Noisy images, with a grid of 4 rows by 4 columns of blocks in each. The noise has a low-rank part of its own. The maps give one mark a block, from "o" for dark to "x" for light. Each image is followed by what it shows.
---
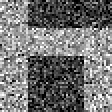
x o o o
x x x x
x o o x
x o o x
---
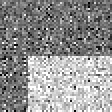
o o o o
o o o o
o x x x
o x x x
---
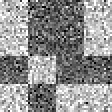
x o o x
x o o x
o x o o
x o x x
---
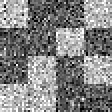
x o o x
o o x o
o x o x
x x o o
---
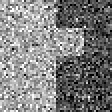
x x o o
x x x o
x x o o
x x o o
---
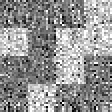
o o o x
x o x x
o o x o
o x o o
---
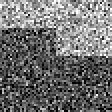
x x x x
o o x x
o o o o
o o o o
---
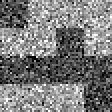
o x x x
x x o x
o o o o
x x x o
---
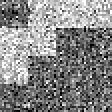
o x x x
x x o o
x o o o
o o o o
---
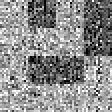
x o x o
x x x o
x o o x
x x x x
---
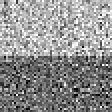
x x x x
x x x x
o o o o
o o o o
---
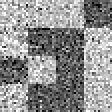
x x x o
x o o x
o x o x
x o o x
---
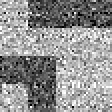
x o o o
x x x x
o o x x
x o x x
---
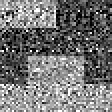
x x o o
o o o o
o x x o
x x x x
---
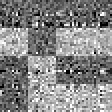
o o o o
x o x x
o x o o
o x x x
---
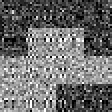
o o o o
o x x o
x x x x
x x o o
